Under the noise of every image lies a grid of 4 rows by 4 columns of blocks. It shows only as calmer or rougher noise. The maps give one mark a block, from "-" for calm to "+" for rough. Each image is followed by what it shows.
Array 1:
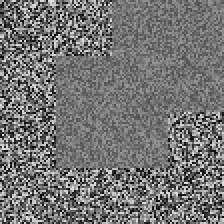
+ + - -
+ - - -
+ - - +
+ + + +
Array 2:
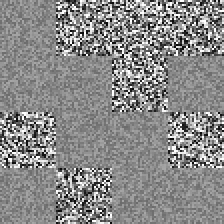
- + + +
- - + -
+ - - +
- + - -
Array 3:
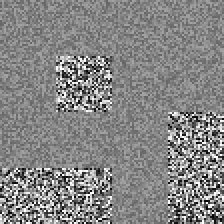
- - - -
- + - -
- - - +
+ + - +
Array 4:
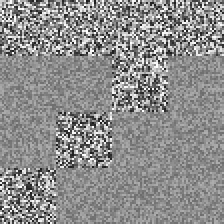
+ + + +
- - + -
- + - -
+ - - -
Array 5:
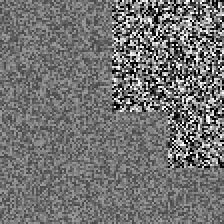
- - + +
- - + +
- - - +
- - - -
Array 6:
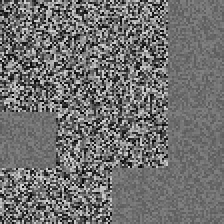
+ + + -
+ + + -
- + + -
+ + - -
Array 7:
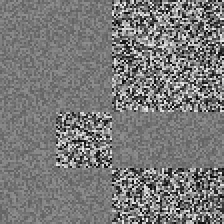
- - + +
- - + +
- + - -
- - + +
